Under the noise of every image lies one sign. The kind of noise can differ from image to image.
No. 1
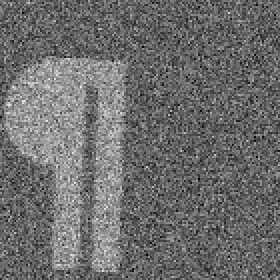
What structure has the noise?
independent entries
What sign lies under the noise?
pilcrow
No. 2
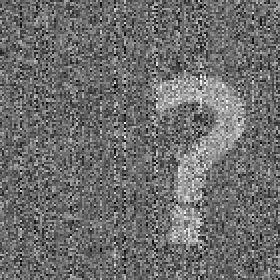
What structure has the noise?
columns of uneven size
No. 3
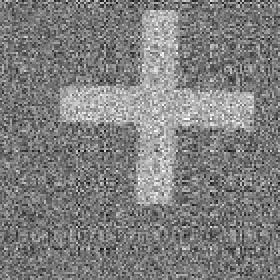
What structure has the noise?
low rank plus noise
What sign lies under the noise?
plus sign
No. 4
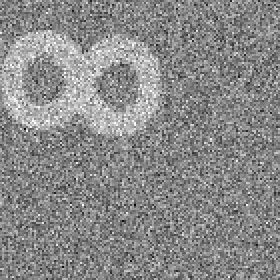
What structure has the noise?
independent entries
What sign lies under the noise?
infinity sign
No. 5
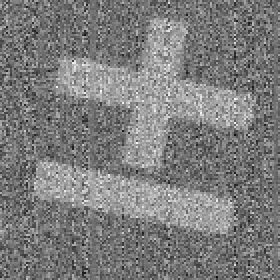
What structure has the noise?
columns of uneven size
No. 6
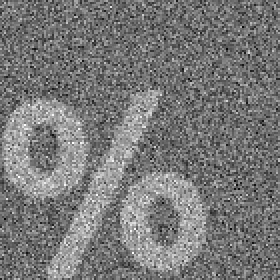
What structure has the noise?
independent entries
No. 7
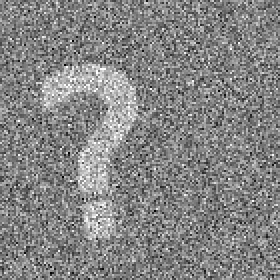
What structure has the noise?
independent entries
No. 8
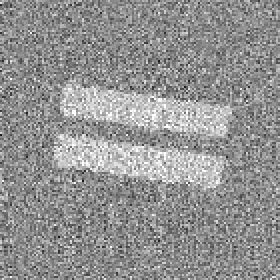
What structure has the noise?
low rank plus noise
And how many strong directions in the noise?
five to eight
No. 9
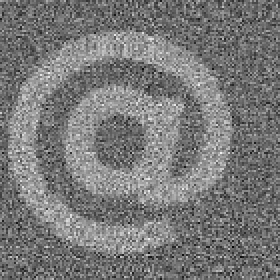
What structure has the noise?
low rank plus noise
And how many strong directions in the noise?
three or four
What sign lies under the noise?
at sign
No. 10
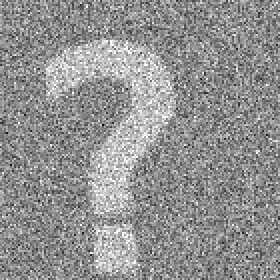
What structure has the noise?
independent entries
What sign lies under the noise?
question mark
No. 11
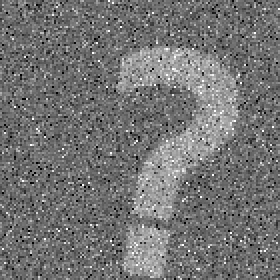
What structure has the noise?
heavy tails
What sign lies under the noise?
question mark
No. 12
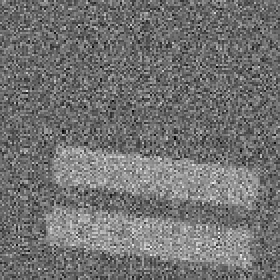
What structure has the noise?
low rank plus noise
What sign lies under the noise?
equals sign
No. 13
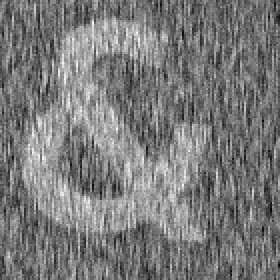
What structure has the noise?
streaked along the columns
